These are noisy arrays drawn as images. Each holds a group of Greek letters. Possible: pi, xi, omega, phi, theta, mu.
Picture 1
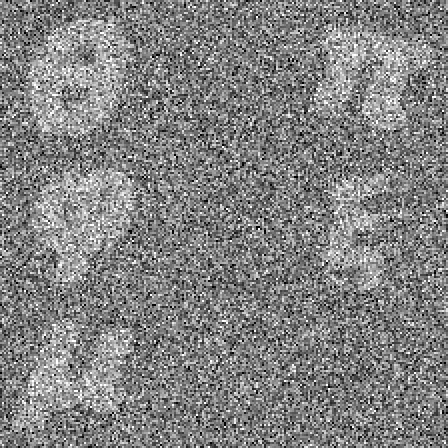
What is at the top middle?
nothing
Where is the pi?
top right
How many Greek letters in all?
5
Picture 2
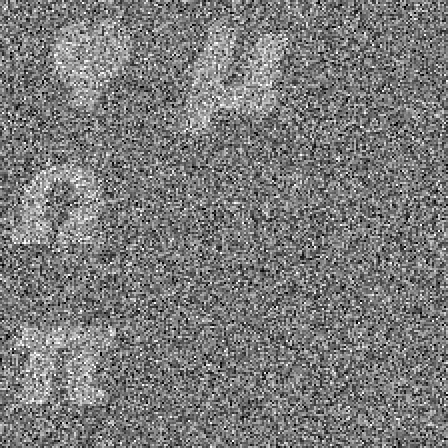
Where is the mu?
top middle
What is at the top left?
phi
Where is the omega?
middle left
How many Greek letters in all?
4
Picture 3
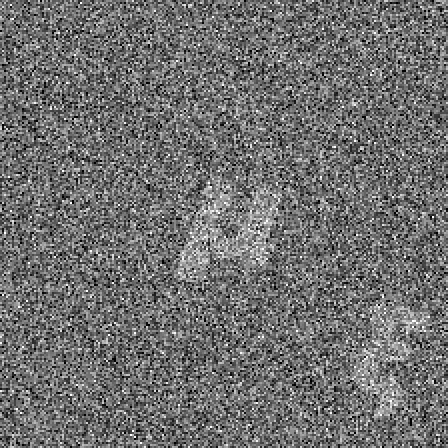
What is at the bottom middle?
nothing
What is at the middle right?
nothing
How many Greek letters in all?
2
